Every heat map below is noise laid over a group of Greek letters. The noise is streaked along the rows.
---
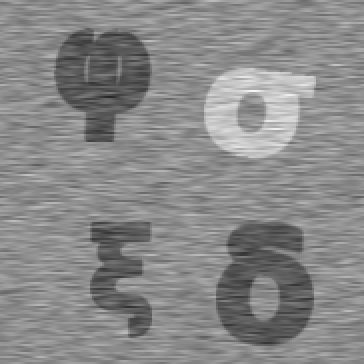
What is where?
top left: dark phi; top right: light sigma; bottom left: dark xi; bottom right: dark delta
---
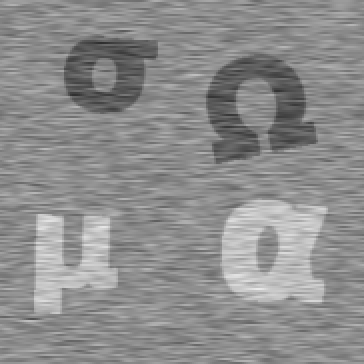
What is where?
top left: dark sigma; top right: dark omega; bottom left: light mu; bottom right: light alpha
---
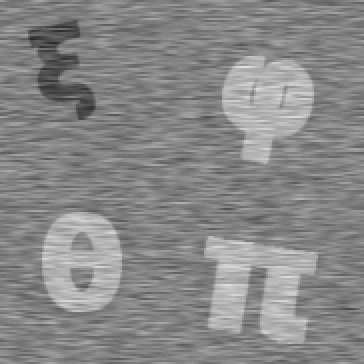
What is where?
top left: dark xi; top right: light phi; bottom left: light theta; bottom right: light pi
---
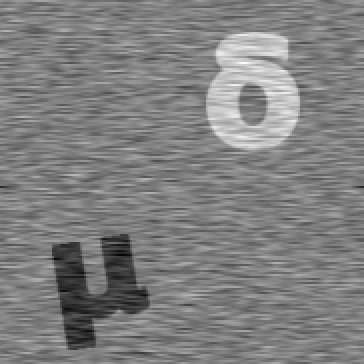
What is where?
top right: light delta; bottom left: dark mu
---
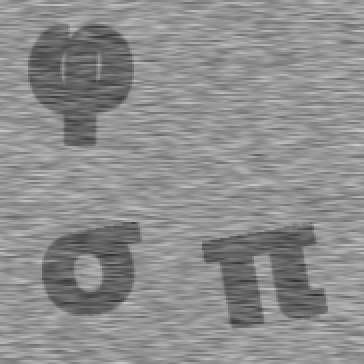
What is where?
top left: dark phi; bottom left: dark sigma; bottom right: dark pi
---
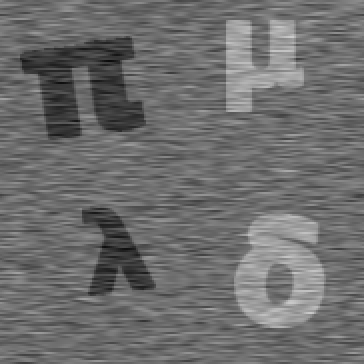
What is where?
top left: dark pi; top right: light mu; bottom left: dark lambda; bottom right: light delta
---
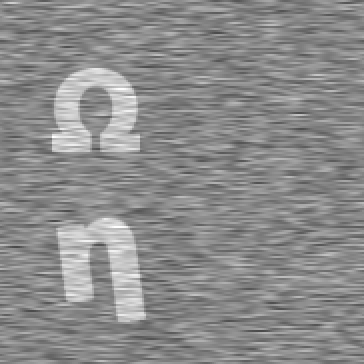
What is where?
top left: light omega; bottom left: light eta
